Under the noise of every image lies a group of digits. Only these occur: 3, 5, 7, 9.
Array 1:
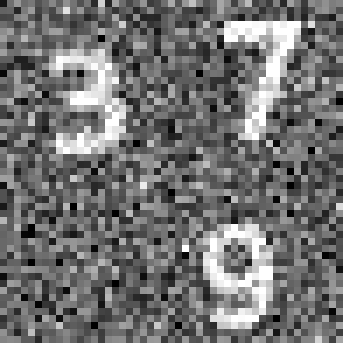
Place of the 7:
top right
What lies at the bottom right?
9
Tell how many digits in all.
3
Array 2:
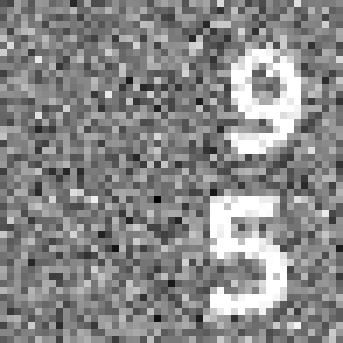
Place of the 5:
bottom right
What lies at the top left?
nothing
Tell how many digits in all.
2
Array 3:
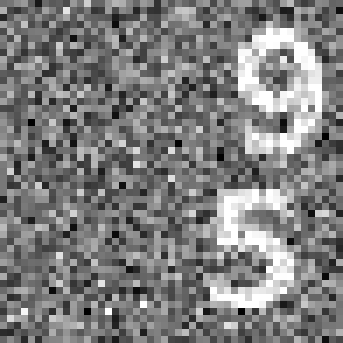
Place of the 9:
top right
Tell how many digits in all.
2
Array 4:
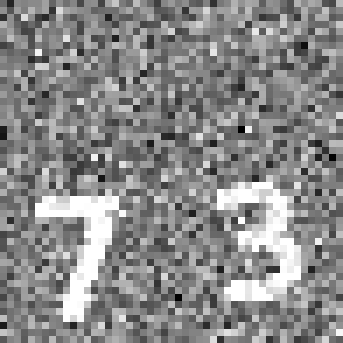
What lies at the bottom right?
3
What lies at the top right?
nothing
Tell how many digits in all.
2
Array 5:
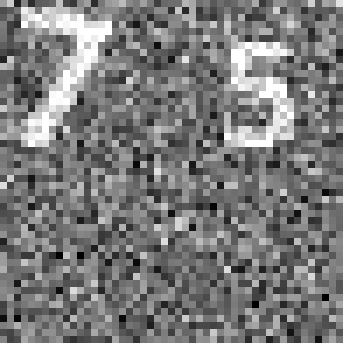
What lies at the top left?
7
